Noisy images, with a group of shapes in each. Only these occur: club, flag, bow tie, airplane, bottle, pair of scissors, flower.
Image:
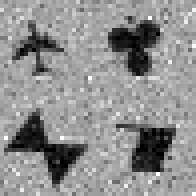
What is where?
top left: airplane; top right: club; bottom left: bow tie; bottom right: flag
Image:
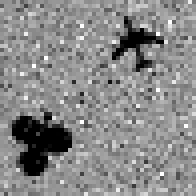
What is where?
top right: airplane; bottom left: club
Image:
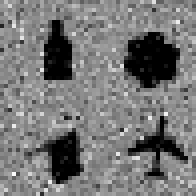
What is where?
top left: bottle; top right: flower; bottom left: flag; bottom right: airplane
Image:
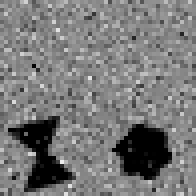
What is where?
bottom left: bow tie; bottom right: flower
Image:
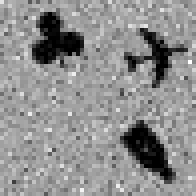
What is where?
top left: club; top right: airplane; bottom right: bottle
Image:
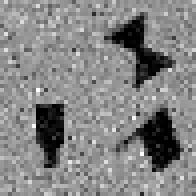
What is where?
top right: bow tie; bottom left: bottle; bottom right: flag
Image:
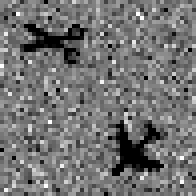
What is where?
top left: pair of scissors; bottom right: airplane
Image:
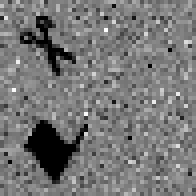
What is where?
top left: pair of scissors; bottom left: flag
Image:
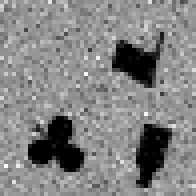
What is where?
top right: flag; bottom left: club; bottom right: bottle
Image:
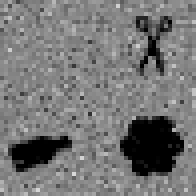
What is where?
top right: pair of scissors; bottom left: bottle; bottom right: flower
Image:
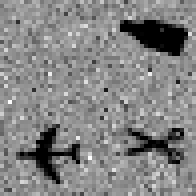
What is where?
top right: bottle; bottom left: airplane; bottom right: pair of scissors
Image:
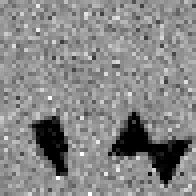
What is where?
bottom left: bottle; bottom right: bow tie
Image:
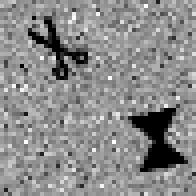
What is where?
top left: pair of scissors; bottom right: bow tie
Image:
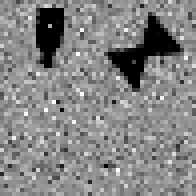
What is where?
top left: bottle; top right: bow tie
